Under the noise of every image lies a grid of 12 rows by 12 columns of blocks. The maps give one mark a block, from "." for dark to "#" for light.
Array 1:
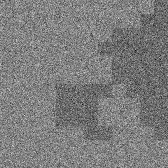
# # # # # # # # # # # .
# # # # # # # # # # . .
# # # # # # # # . . . .
# # # # # # # . . . . .
# # # # # # # # . . . .
# # # # # # # # . . . .
# # # # . . . . # . . .
# # # # . . . # # # . .
# # # # . . . # # # . .
# # # # # # . . # # # .
# # # # # # # # # # # #
# # # # # # # # # # # #
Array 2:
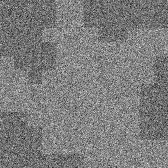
. . . . # # . . . . . .
. . . . # # . . . . . .
. . . # # # # . . # # #
. . . . # # # # # # # #
# . . . # # # # # # # .
# # . # # # # # # # # .
# # # # # # # # # # . .
# # # # # # # # # # . .
. . # # # # # # # # . .
. . . # # # # # # # . .
. . . # # # # # # # # #
. . . . . . # # # # # #
